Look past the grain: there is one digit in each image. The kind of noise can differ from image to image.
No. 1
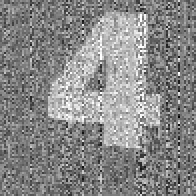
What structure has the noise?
columns of uneven size
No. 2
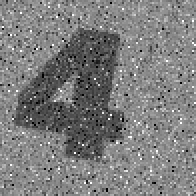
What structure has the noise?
heavy tails
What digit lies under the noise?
4
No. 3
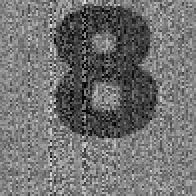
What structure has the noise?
columns of uneven size
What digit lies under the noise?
8
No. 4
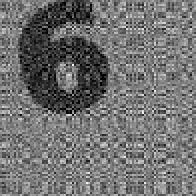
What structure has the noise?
low rank plus noise
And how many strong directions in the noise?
one
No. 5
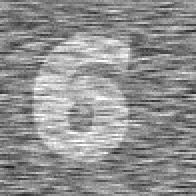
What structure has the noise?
streaked along the rows
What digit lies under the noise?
6
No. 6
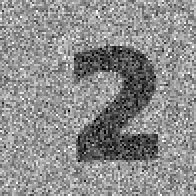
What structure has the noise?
independent entries
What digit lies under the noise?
2
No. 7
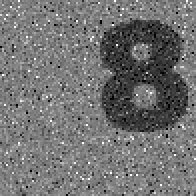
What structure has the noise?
heavy tails
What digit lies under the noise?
8
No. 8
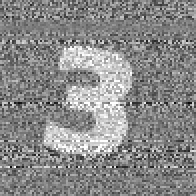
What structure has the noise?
rows of uneven size
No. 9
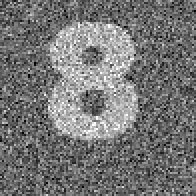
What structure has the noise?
independent entries
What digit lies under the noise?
8
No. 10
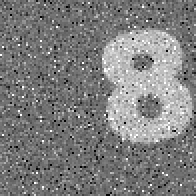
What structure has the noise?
heavy tails
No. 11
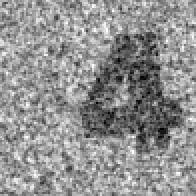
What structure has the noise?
blotchy
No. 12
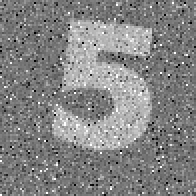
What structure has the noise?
heavy tails
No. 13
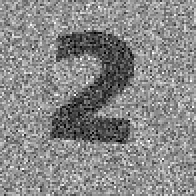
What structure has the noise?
independent entries
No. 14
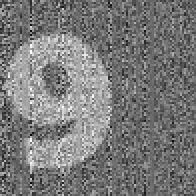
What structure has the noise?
columns of uneven size
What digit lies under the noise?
9
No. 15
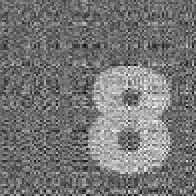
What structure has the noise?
low rank plus noise
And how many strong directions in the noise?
two
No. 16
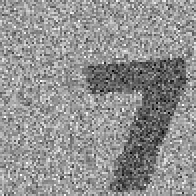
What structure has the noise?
independent entries
